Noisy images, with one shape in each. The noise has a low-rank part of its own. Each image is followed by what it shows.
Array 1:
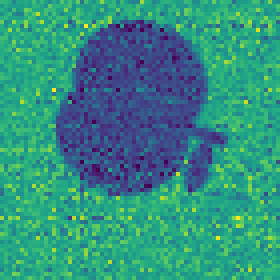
apple
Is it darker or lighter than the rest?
darker
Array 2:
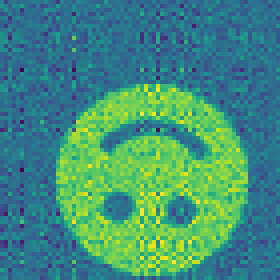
smiling face
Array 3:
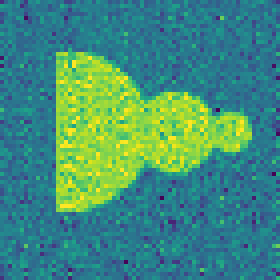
chess pawn
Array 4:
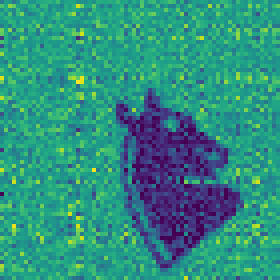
chess knight
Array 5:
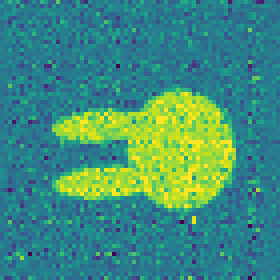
rabbit's head
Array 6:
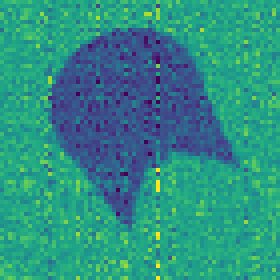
cat's head
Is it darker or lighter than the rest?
darker
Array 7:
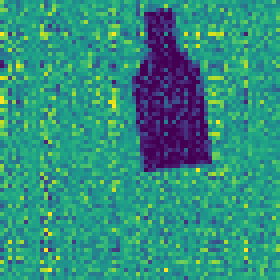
bottle
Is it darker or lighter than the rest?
darker
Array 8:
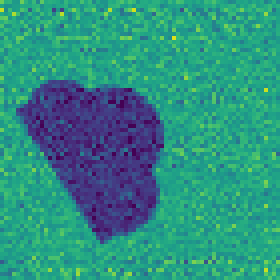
cloud
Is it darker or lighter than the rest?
darker
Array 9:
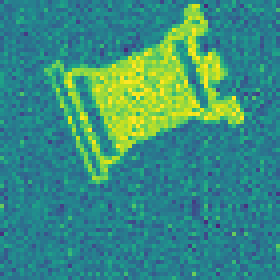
chess rook
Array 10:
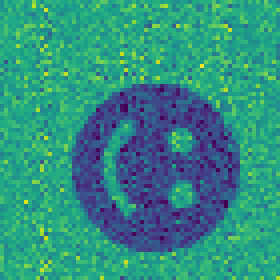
smiling face
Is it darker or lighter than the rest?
darker
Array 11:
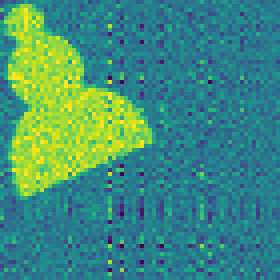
chess pawn
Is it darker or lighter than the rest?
lighter
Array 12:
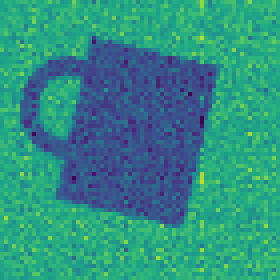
cup
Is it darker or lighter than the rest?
darker
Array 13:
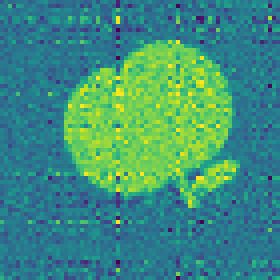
apple
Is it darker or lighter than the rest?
lighter
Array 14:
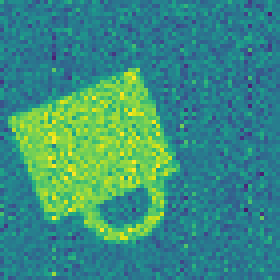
cup
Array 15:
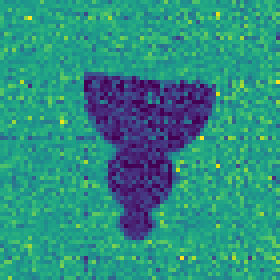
chess pawn
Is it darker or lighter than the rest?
darker
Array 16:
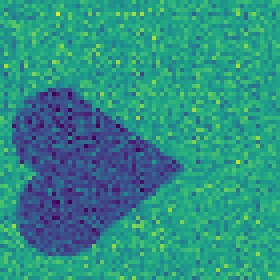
heart
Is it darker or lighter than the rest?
darker
